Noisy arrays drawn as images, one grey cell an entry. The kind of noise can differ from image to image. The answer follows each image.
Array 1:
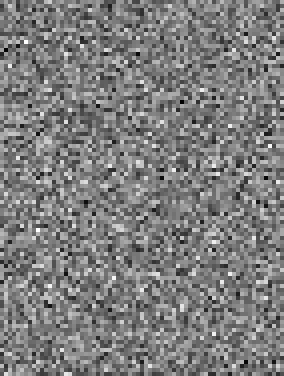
low rank plus noise
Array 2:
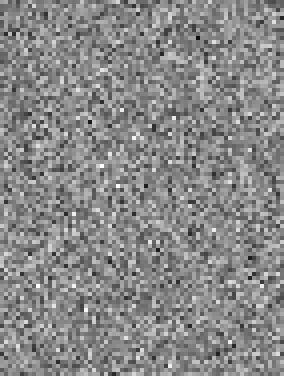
independent entries
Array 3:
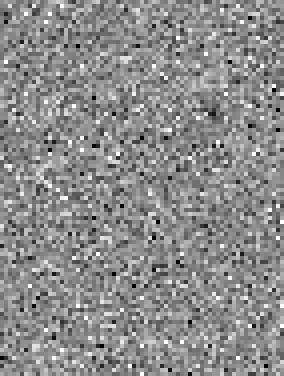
heavy tails
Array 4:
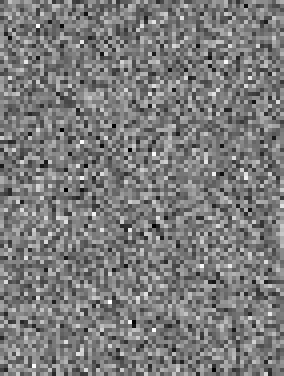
independent entries
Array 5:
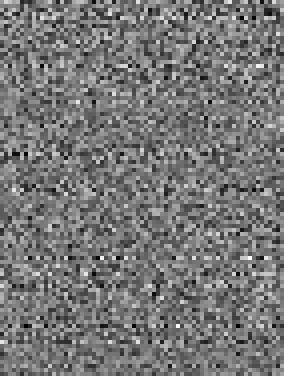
rows of uneven size
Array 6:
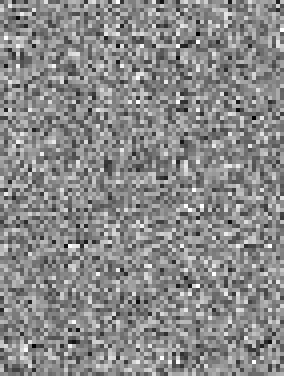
low rank plus noise
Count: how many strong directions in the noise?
three or four
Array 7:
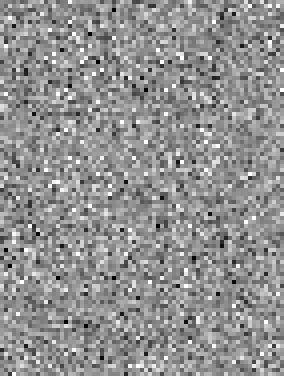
heavy tails
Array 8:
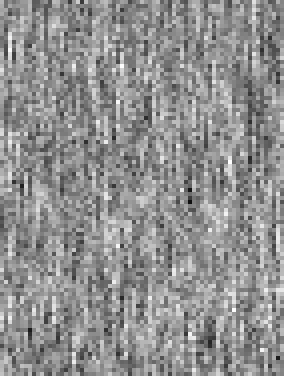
streaked along the columns
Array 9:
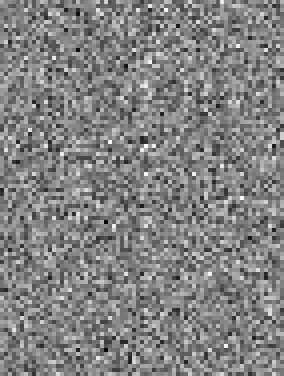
low rank plus noise
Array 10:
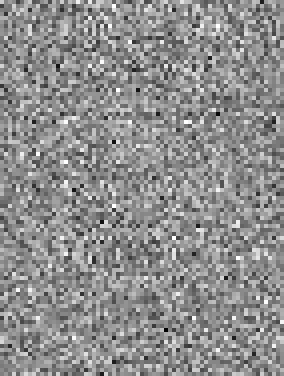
low rank plus noise
